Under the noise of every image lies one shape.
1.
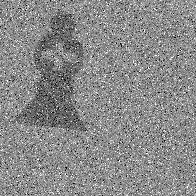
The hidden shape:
chess bishop
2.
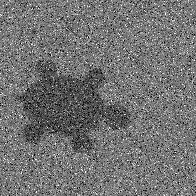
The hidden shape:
turtle
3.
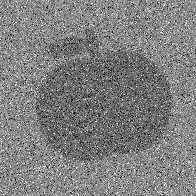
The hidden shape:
apple
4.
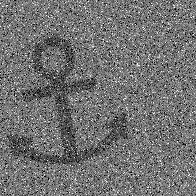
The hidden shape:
anchor
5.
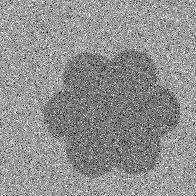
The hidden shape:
flower
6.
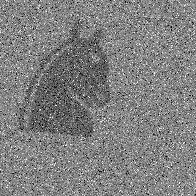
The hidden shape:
chess knight
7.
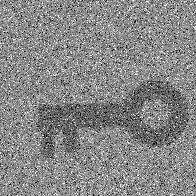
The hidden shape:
key
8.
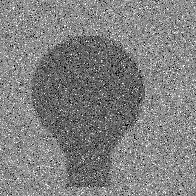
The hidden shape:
light bulb
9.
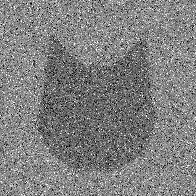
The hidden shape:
cat's head
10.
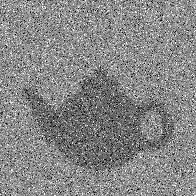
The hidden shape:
teapot
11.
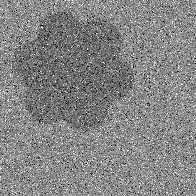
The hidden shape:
flower
